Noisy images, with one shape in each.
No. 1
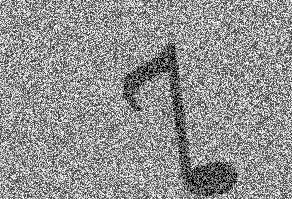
musical note
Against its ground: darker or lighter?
darker
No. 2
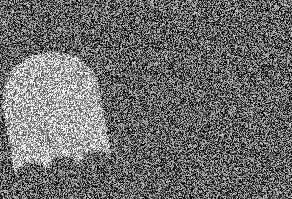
ghost
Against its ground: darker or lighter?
lighter
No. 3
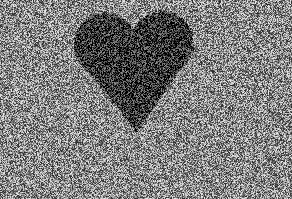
heart
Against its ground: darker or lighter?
darker
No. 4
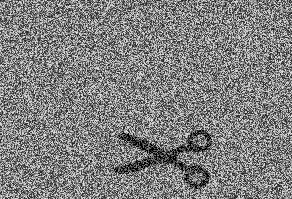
pair of scissors
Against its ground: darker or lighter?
darker
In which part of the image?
bottom middle
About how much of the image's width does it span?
a third
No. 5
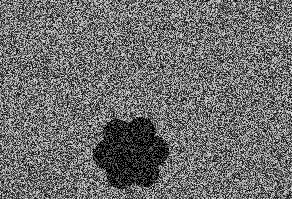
flower
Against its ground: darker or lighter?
darker
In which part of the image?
bottom middle
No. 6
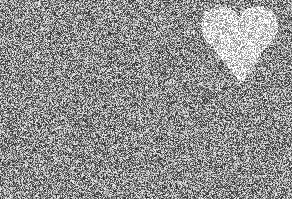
heart
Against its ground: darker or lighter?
lighter
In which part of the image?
top right
